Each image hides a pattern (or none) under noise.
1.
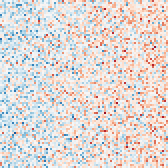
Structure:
a smooth slope
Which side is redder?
right
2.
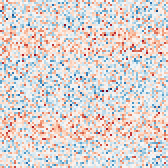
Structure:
horizontal stripes
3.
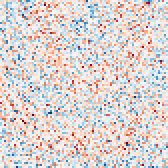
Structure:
rings round one point
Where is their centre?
top middle
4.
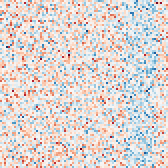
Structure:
one vertical stripe
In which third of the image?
right
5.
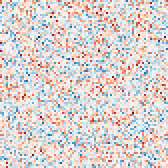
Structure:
rings round one point
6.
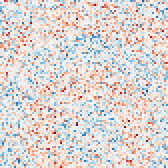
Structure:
rings round one point
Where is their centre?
bottom middle
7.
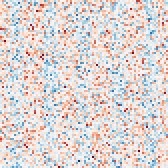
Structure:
vertical stripes
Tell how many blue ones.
5
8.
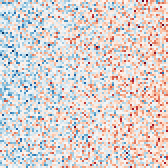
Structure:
a smooth slope
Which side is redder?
right
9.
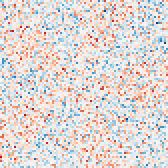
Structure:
spokes from one point
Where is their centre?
centre
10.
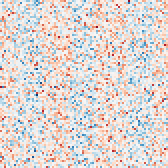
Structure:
vertical stripes
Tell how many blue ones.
3
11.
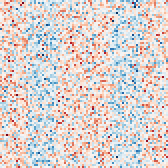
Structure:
vertical stripes
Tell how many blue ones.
2
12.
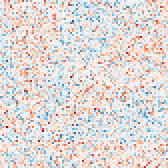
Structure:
spokes from one point
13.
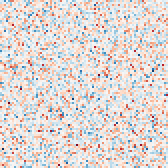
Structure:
only noise
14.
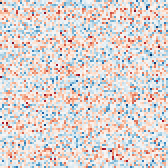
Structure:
horizontal stripes
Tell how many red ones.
6
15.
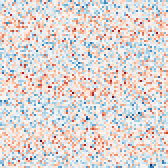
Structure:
horizontal stripes
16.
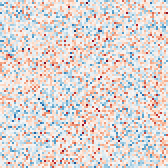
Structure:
spokes from one point
